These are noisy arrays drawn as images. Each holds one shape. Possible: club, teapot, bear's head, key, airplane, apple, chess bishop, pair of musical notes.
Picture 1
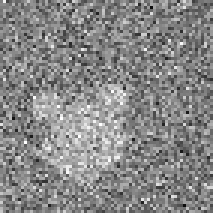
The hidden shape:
bear's head
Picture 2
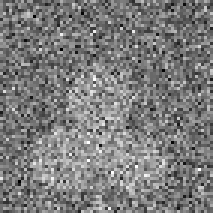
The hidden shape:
club
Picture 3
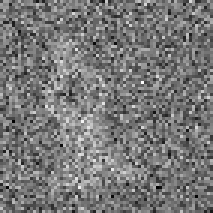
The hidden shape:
chess bishop
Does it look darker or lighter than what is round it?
lighter
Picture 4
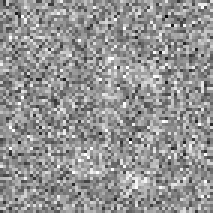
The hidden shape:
pair of musical notes
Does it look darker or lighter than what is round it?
lighter
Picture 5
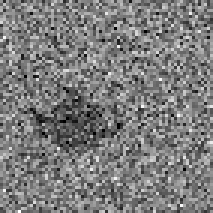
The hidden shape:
teapot
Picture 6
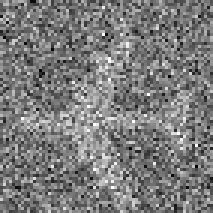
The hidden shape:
airplane
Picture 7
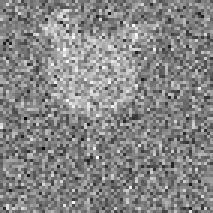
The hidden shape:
bear's head
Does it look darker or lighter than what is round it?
lighter
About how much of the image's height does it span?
half
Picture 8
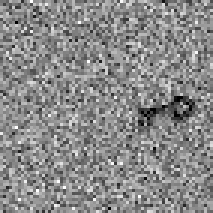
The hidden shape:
key
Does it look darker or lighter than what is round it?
darker
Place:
middle right
